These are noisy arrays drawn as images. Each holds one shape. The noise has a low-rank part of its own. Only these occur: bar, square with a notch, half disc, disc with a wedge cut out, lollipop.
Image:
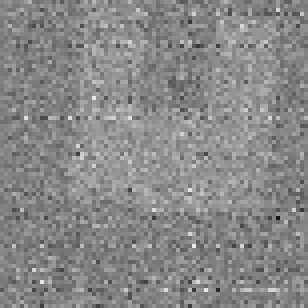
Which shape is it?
square with a notch
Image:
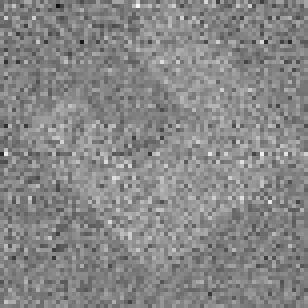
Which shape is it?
square with a notch
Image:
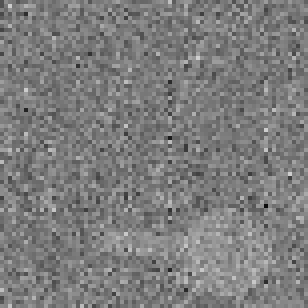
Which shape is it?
lollipop
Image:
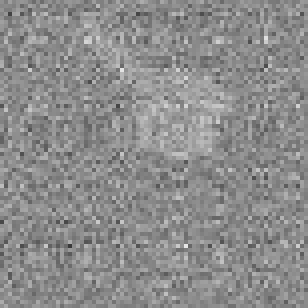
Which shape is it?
lollipop
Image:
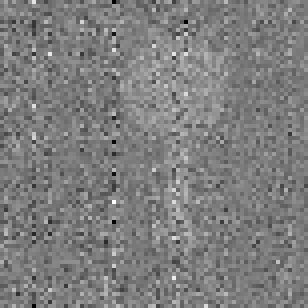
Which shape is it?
lollipop
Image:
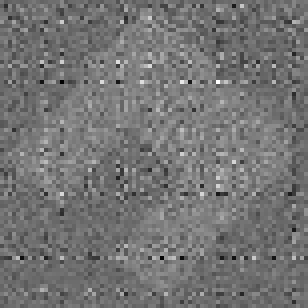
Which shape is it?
square with a notch
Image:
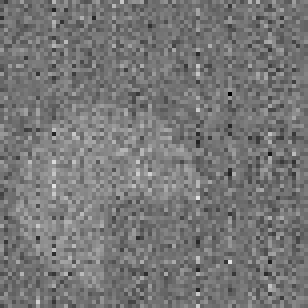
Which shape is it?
disc with a wedge cut out
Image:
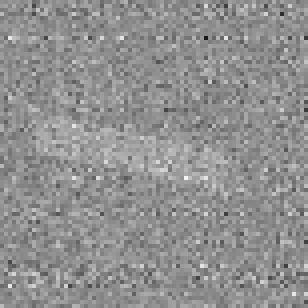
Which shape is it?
bar
